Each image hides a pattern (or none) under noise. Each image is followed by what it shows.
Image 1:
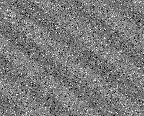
diagonal stripes
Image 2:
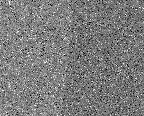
a sharp edge
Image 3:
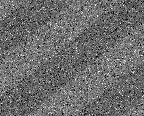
diagonal stripes
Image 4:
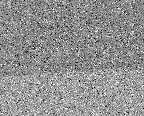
a sharp edge
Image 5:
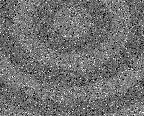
rings round one point
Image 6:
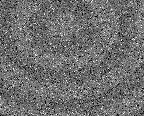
rings round one point
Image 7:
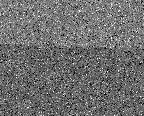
a sharp edge
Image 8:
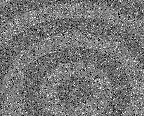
rings round one point
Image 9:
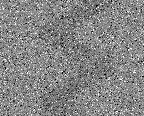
a wavy band
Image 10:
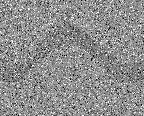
a wavy band
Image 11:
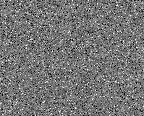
only noise
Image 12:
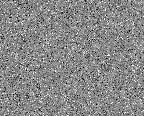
only noise
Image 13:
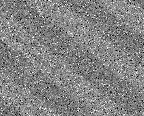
diagonal stripes
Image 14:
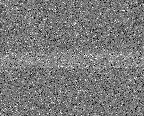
one horizontal stripe
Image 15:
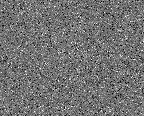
only noise
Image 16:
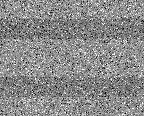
horizontal stripes
